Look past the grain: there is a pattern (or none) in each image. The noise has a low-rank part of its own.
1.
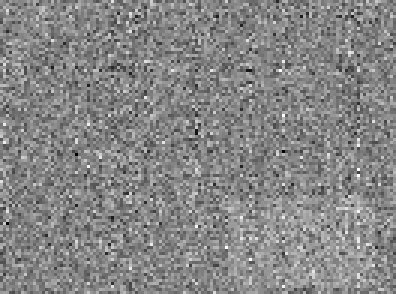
one block
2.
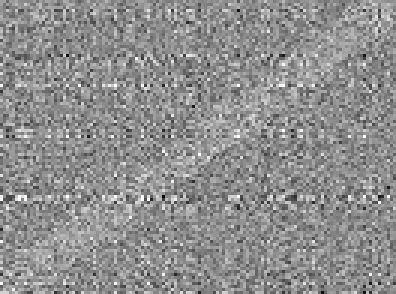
a diagonal band
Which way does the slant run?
bottom left to top right
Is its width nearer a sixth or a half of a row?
a sixth
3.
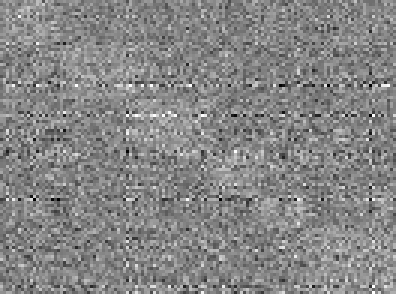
blocks along the diagonal
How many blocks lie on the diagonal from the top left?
6
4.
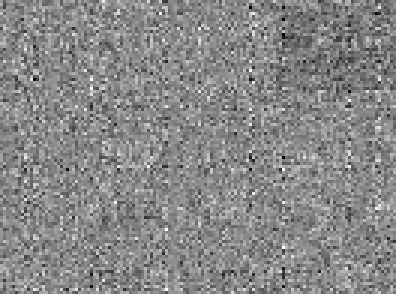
one block
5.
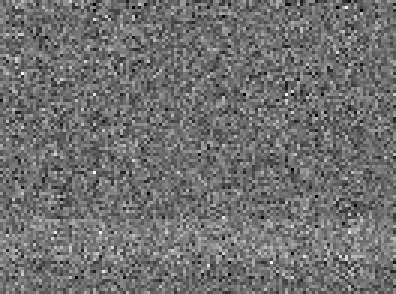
one band of rows
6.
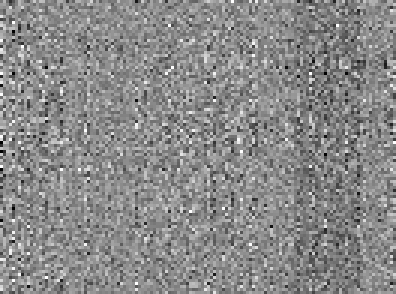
one band of columns
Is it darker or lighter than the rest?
darker
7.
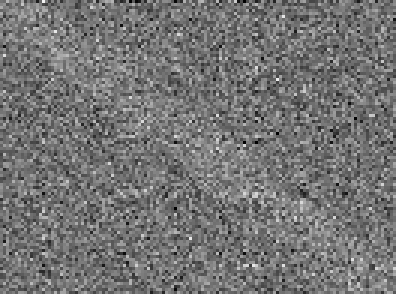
a diagonal band
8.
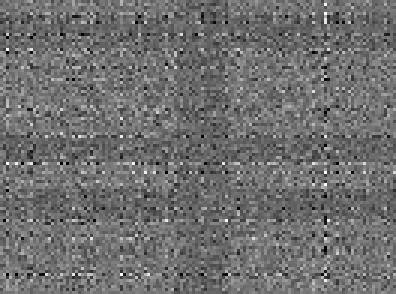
bands of rows crossing bands of columns
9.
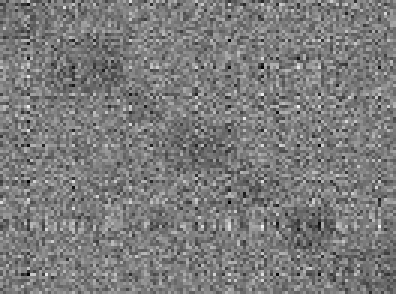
blocks along the diagonal
